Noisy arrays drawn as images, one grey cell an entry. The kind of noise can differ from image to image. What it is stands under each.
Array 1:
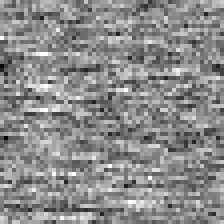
streaked along the rows
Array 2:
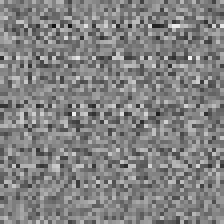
rows of uneven size
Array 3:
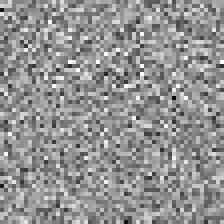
low rank plus noise
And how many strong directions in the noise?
five to eight
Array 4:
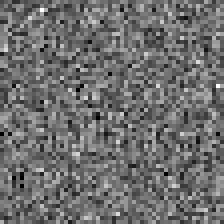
low rank plus noise
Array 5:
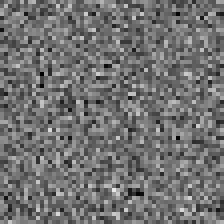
low rank plus noise
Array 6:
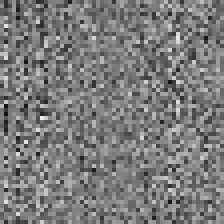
columns of uneven size
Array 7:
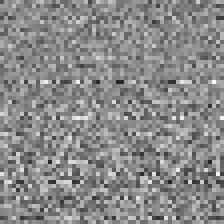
rows of uneven size
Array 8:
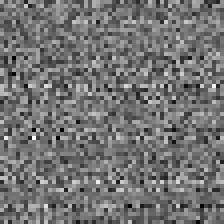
rows of uneven size
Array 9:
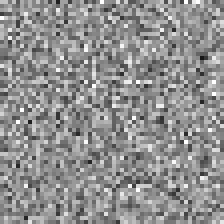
low rank plus noise
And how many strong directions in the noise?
five to eight
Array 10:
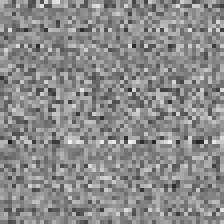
rows of uneven size
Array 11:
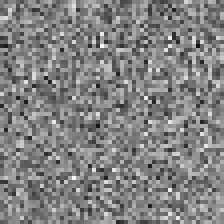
low rank plus noise
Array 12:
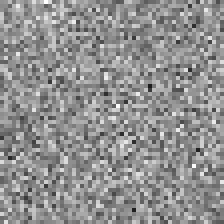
independent entries
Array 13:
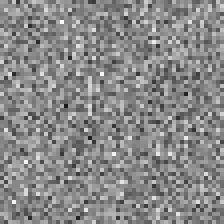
low rank plus noise
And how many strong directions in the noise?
five to eight
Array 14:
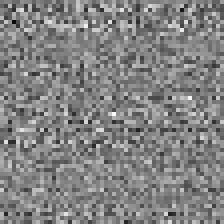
rows of uneven size
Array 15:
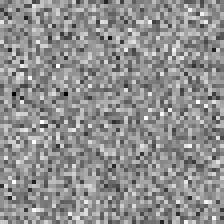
independent entries
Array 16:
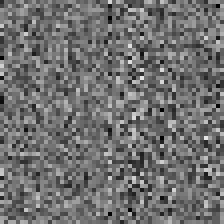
columns of uneven size
